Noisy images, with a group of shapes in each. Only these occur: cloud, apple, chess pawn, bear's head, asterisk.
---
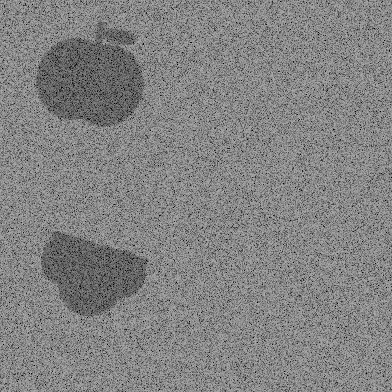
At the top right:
nothing
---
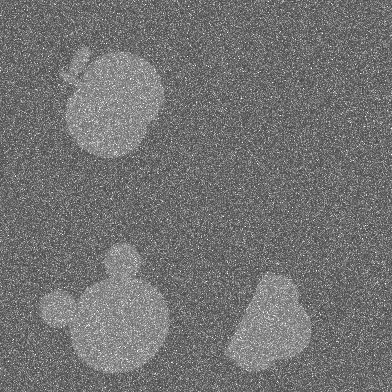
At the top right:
nothing
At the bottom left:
bear's head
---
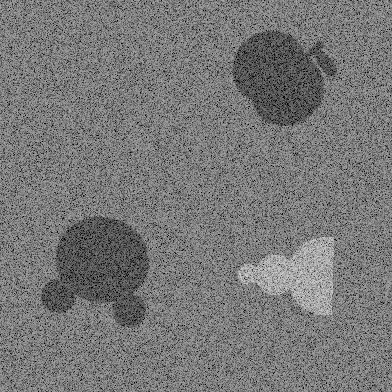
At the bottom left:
bear's head
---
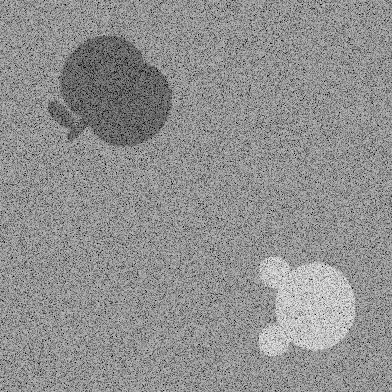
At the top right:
nothing
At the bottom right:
bear's head
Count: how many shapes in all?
2
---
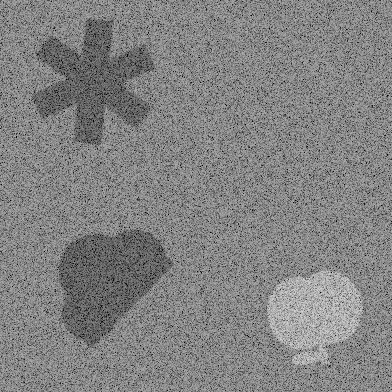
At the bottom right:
apple
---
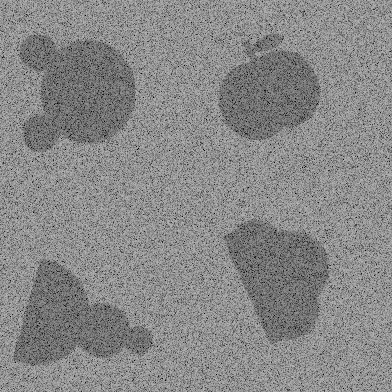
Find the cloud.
bottom right
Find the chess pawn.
bottom left
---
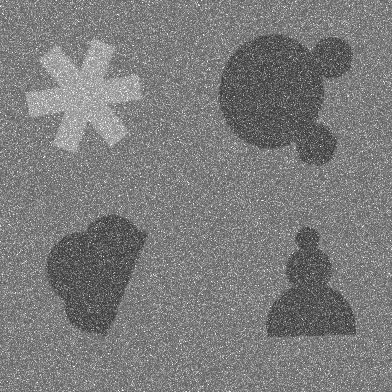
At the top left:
asterisk
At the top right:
bear's head
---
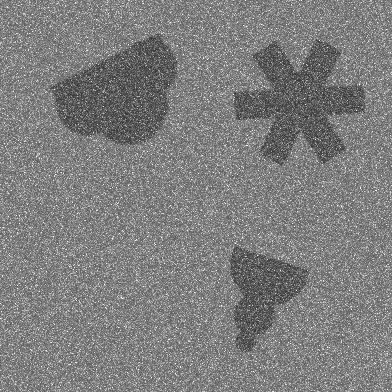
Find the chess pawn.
bottom right
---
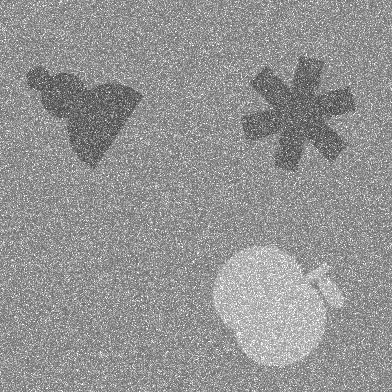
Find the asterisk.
top right
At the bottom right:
apple
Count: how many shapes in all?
3
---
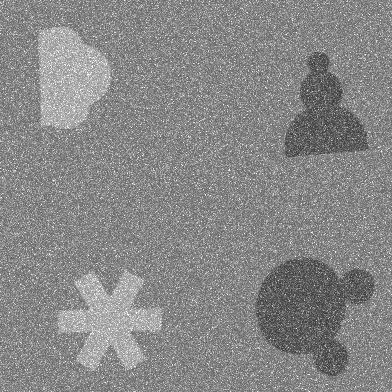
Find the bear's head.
bottom right
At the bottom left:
asterisk
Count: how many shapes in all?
4
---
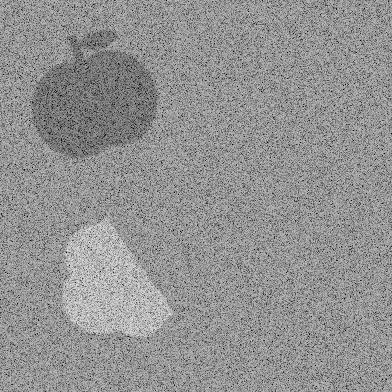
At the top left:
apple
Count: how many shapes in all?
2
